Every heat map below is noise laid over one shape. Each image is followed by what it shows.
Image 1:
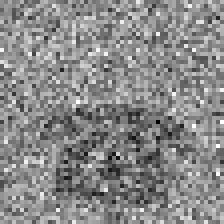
telephone
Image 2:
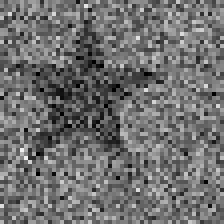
star
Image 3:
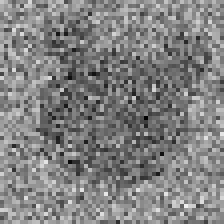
bear's head
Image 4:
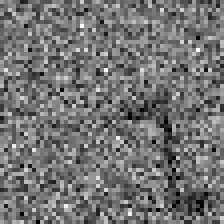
musical note
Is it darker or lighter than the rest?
darker
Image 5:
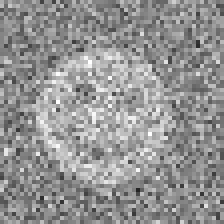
smiling face
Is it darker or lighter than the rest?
lighter
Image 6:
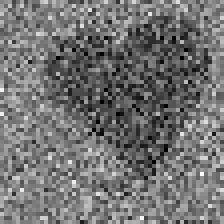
heart
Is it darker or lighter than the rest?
darker
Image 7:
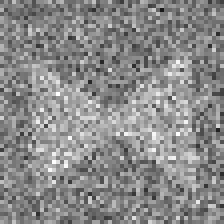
bow tie
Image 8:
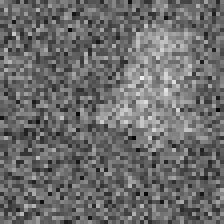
bell
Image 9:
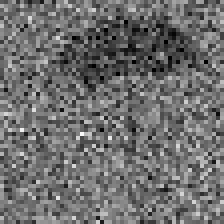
umbrella
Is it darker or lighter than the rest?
darker
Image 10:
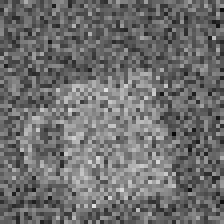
cup
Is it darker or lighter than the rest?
lighter
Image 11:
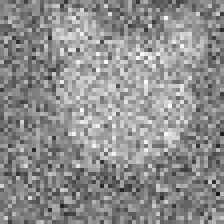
bear's head
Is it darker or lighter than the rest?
lighter
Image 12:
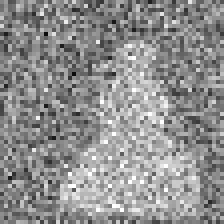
chess pawn
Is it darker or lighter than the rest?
lighter
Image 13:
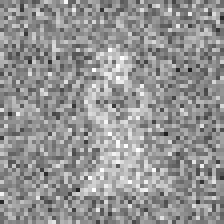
chess bishop
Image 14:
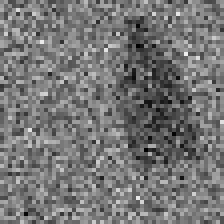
bottle
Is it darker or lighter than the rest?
darker
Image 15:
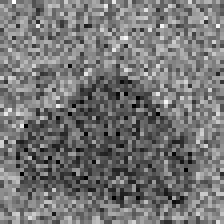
cloud
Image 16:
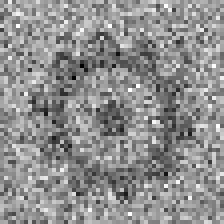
gear
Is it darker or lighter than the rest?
darker
